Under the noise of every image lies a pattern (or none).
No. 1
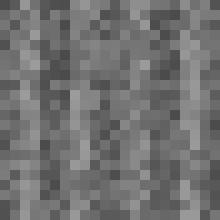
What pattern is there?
vertical stripes
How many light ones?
4
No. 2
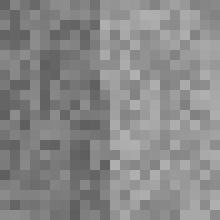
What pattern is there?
a sharp edge
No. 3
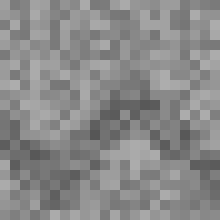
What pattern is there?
a wavy band
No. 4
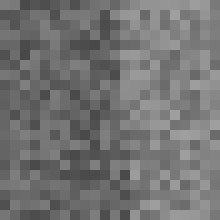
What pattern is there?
a sharp edge
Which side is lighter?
right
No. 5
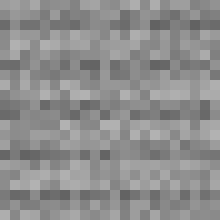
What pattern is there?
horizontal stripes
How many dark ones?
5
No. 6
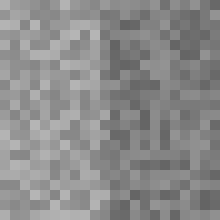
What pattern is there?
a sharp edge
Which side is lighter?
left
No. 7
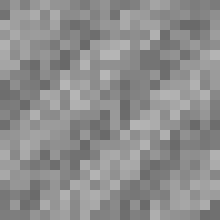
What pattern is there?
diagonal stripes
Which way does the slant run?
bottom left to top right
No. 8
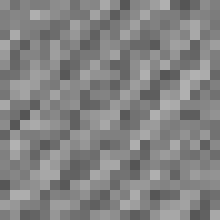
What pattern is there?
diagonal stripes
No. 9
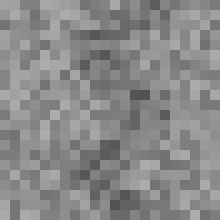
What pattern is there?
a wavy band
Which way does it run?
top to bottom
